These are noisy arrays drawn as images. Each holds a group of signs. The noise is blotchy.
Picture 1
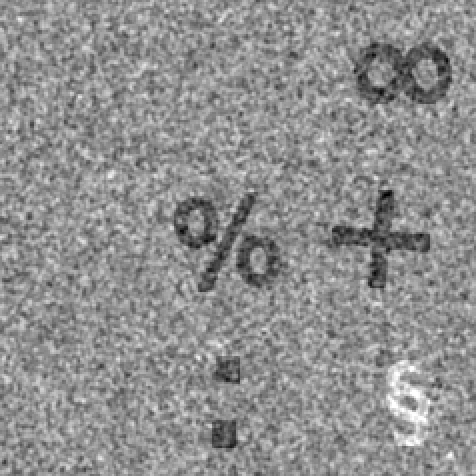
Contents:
top right: dark infinity sign; centre: dark percent sign; middle right: dark plus sign; bottom middle: dark colon; bottom right: light section sign
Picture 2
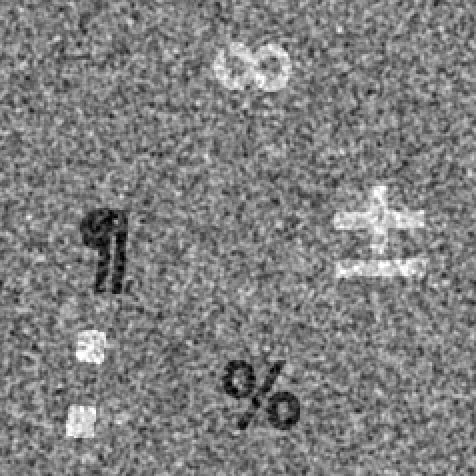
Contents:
top middle: light infinity sign; middle left: dark pilcrow; middle right: light plus-minus sign; bottom left: light colon; bottom middle: dark percent sign
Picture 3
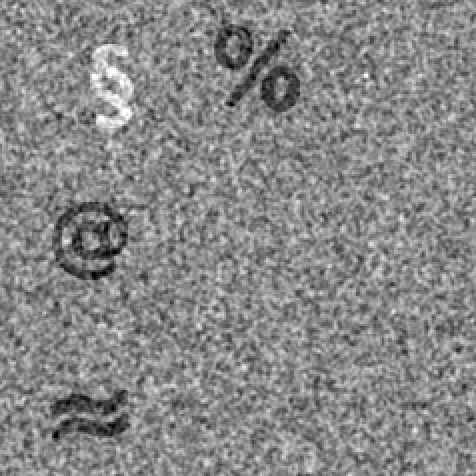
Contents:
top left: light section sign; top middle: dark percent sign; middle left: dark at sign; bottom left: dark approximately sign
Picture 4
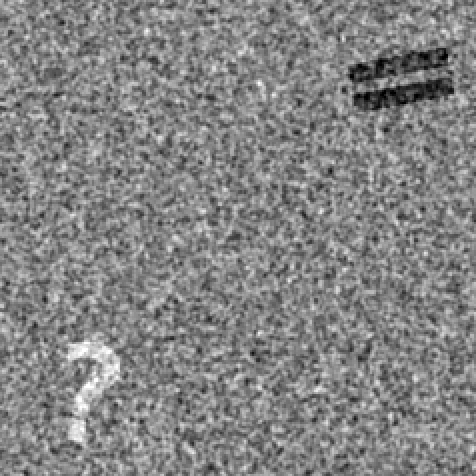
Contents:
top right: dark equals sign; bottom left: light question mark
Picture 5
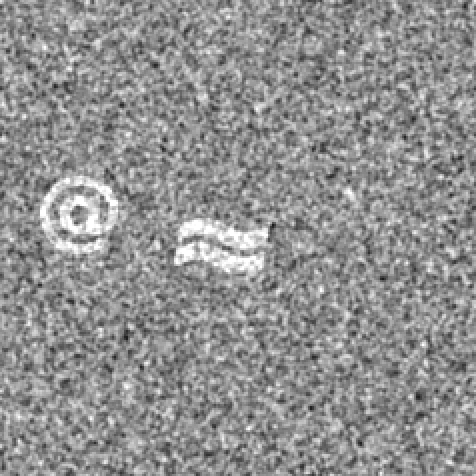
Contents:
middle left: light at sign; centre: light approximately sign
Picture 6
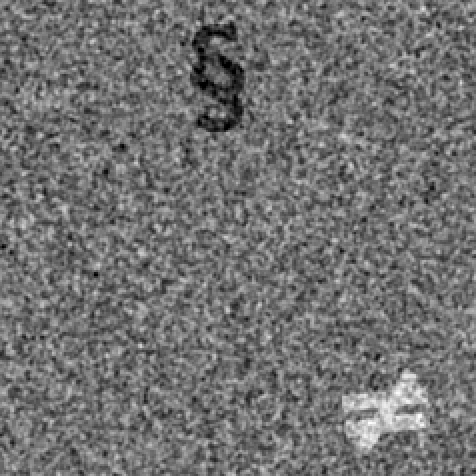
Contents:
top middle: dark section sign; bottom right: light not-equal sign
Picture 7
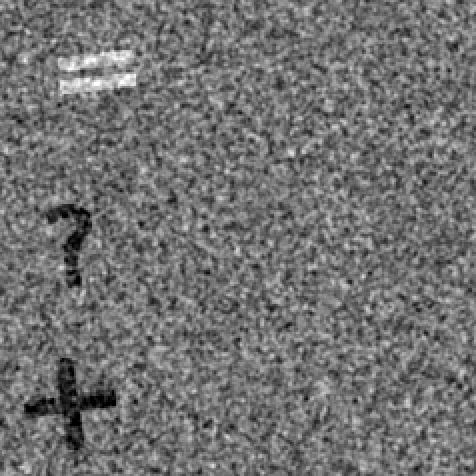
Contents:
top left: light equals sign; middle left: dark question mark; bottom left: dark plus sign
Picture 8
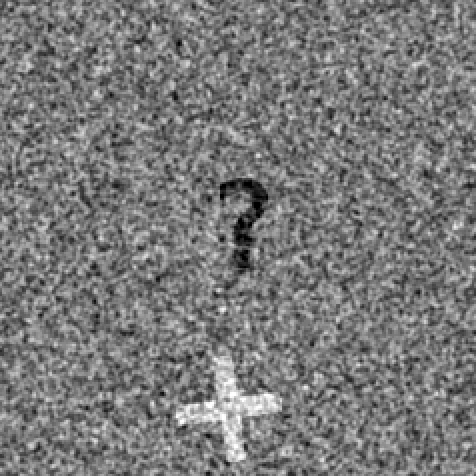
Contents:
centre: dark question mark; bottom middle: light plus sign
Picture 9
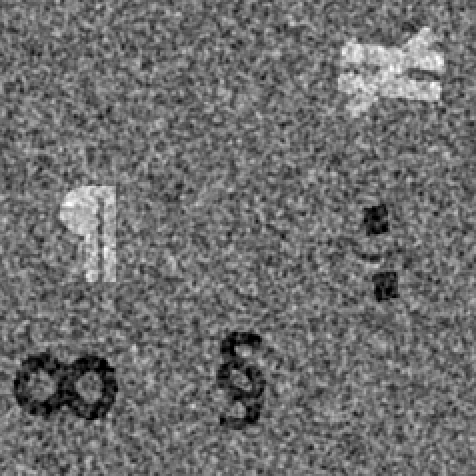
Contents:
top right: light not-equal sign; middle left: light pilcrow; middle right: dark colon; bottom left: dark infinity sign; bottom middle: dark section sign
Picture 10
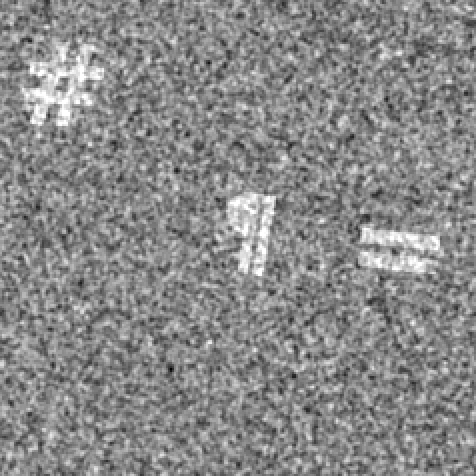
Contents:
top left: light hash sign; centre: light pilcrow; middle right: light equals sign
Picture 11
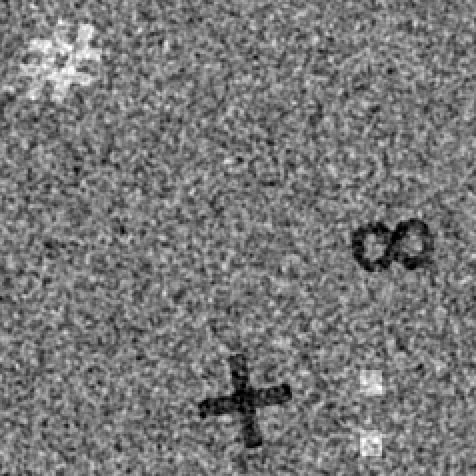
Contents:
top left: light hash sign; middle right: dark infinity sign; bottom middle: dark plus sign; bottom right: light colon
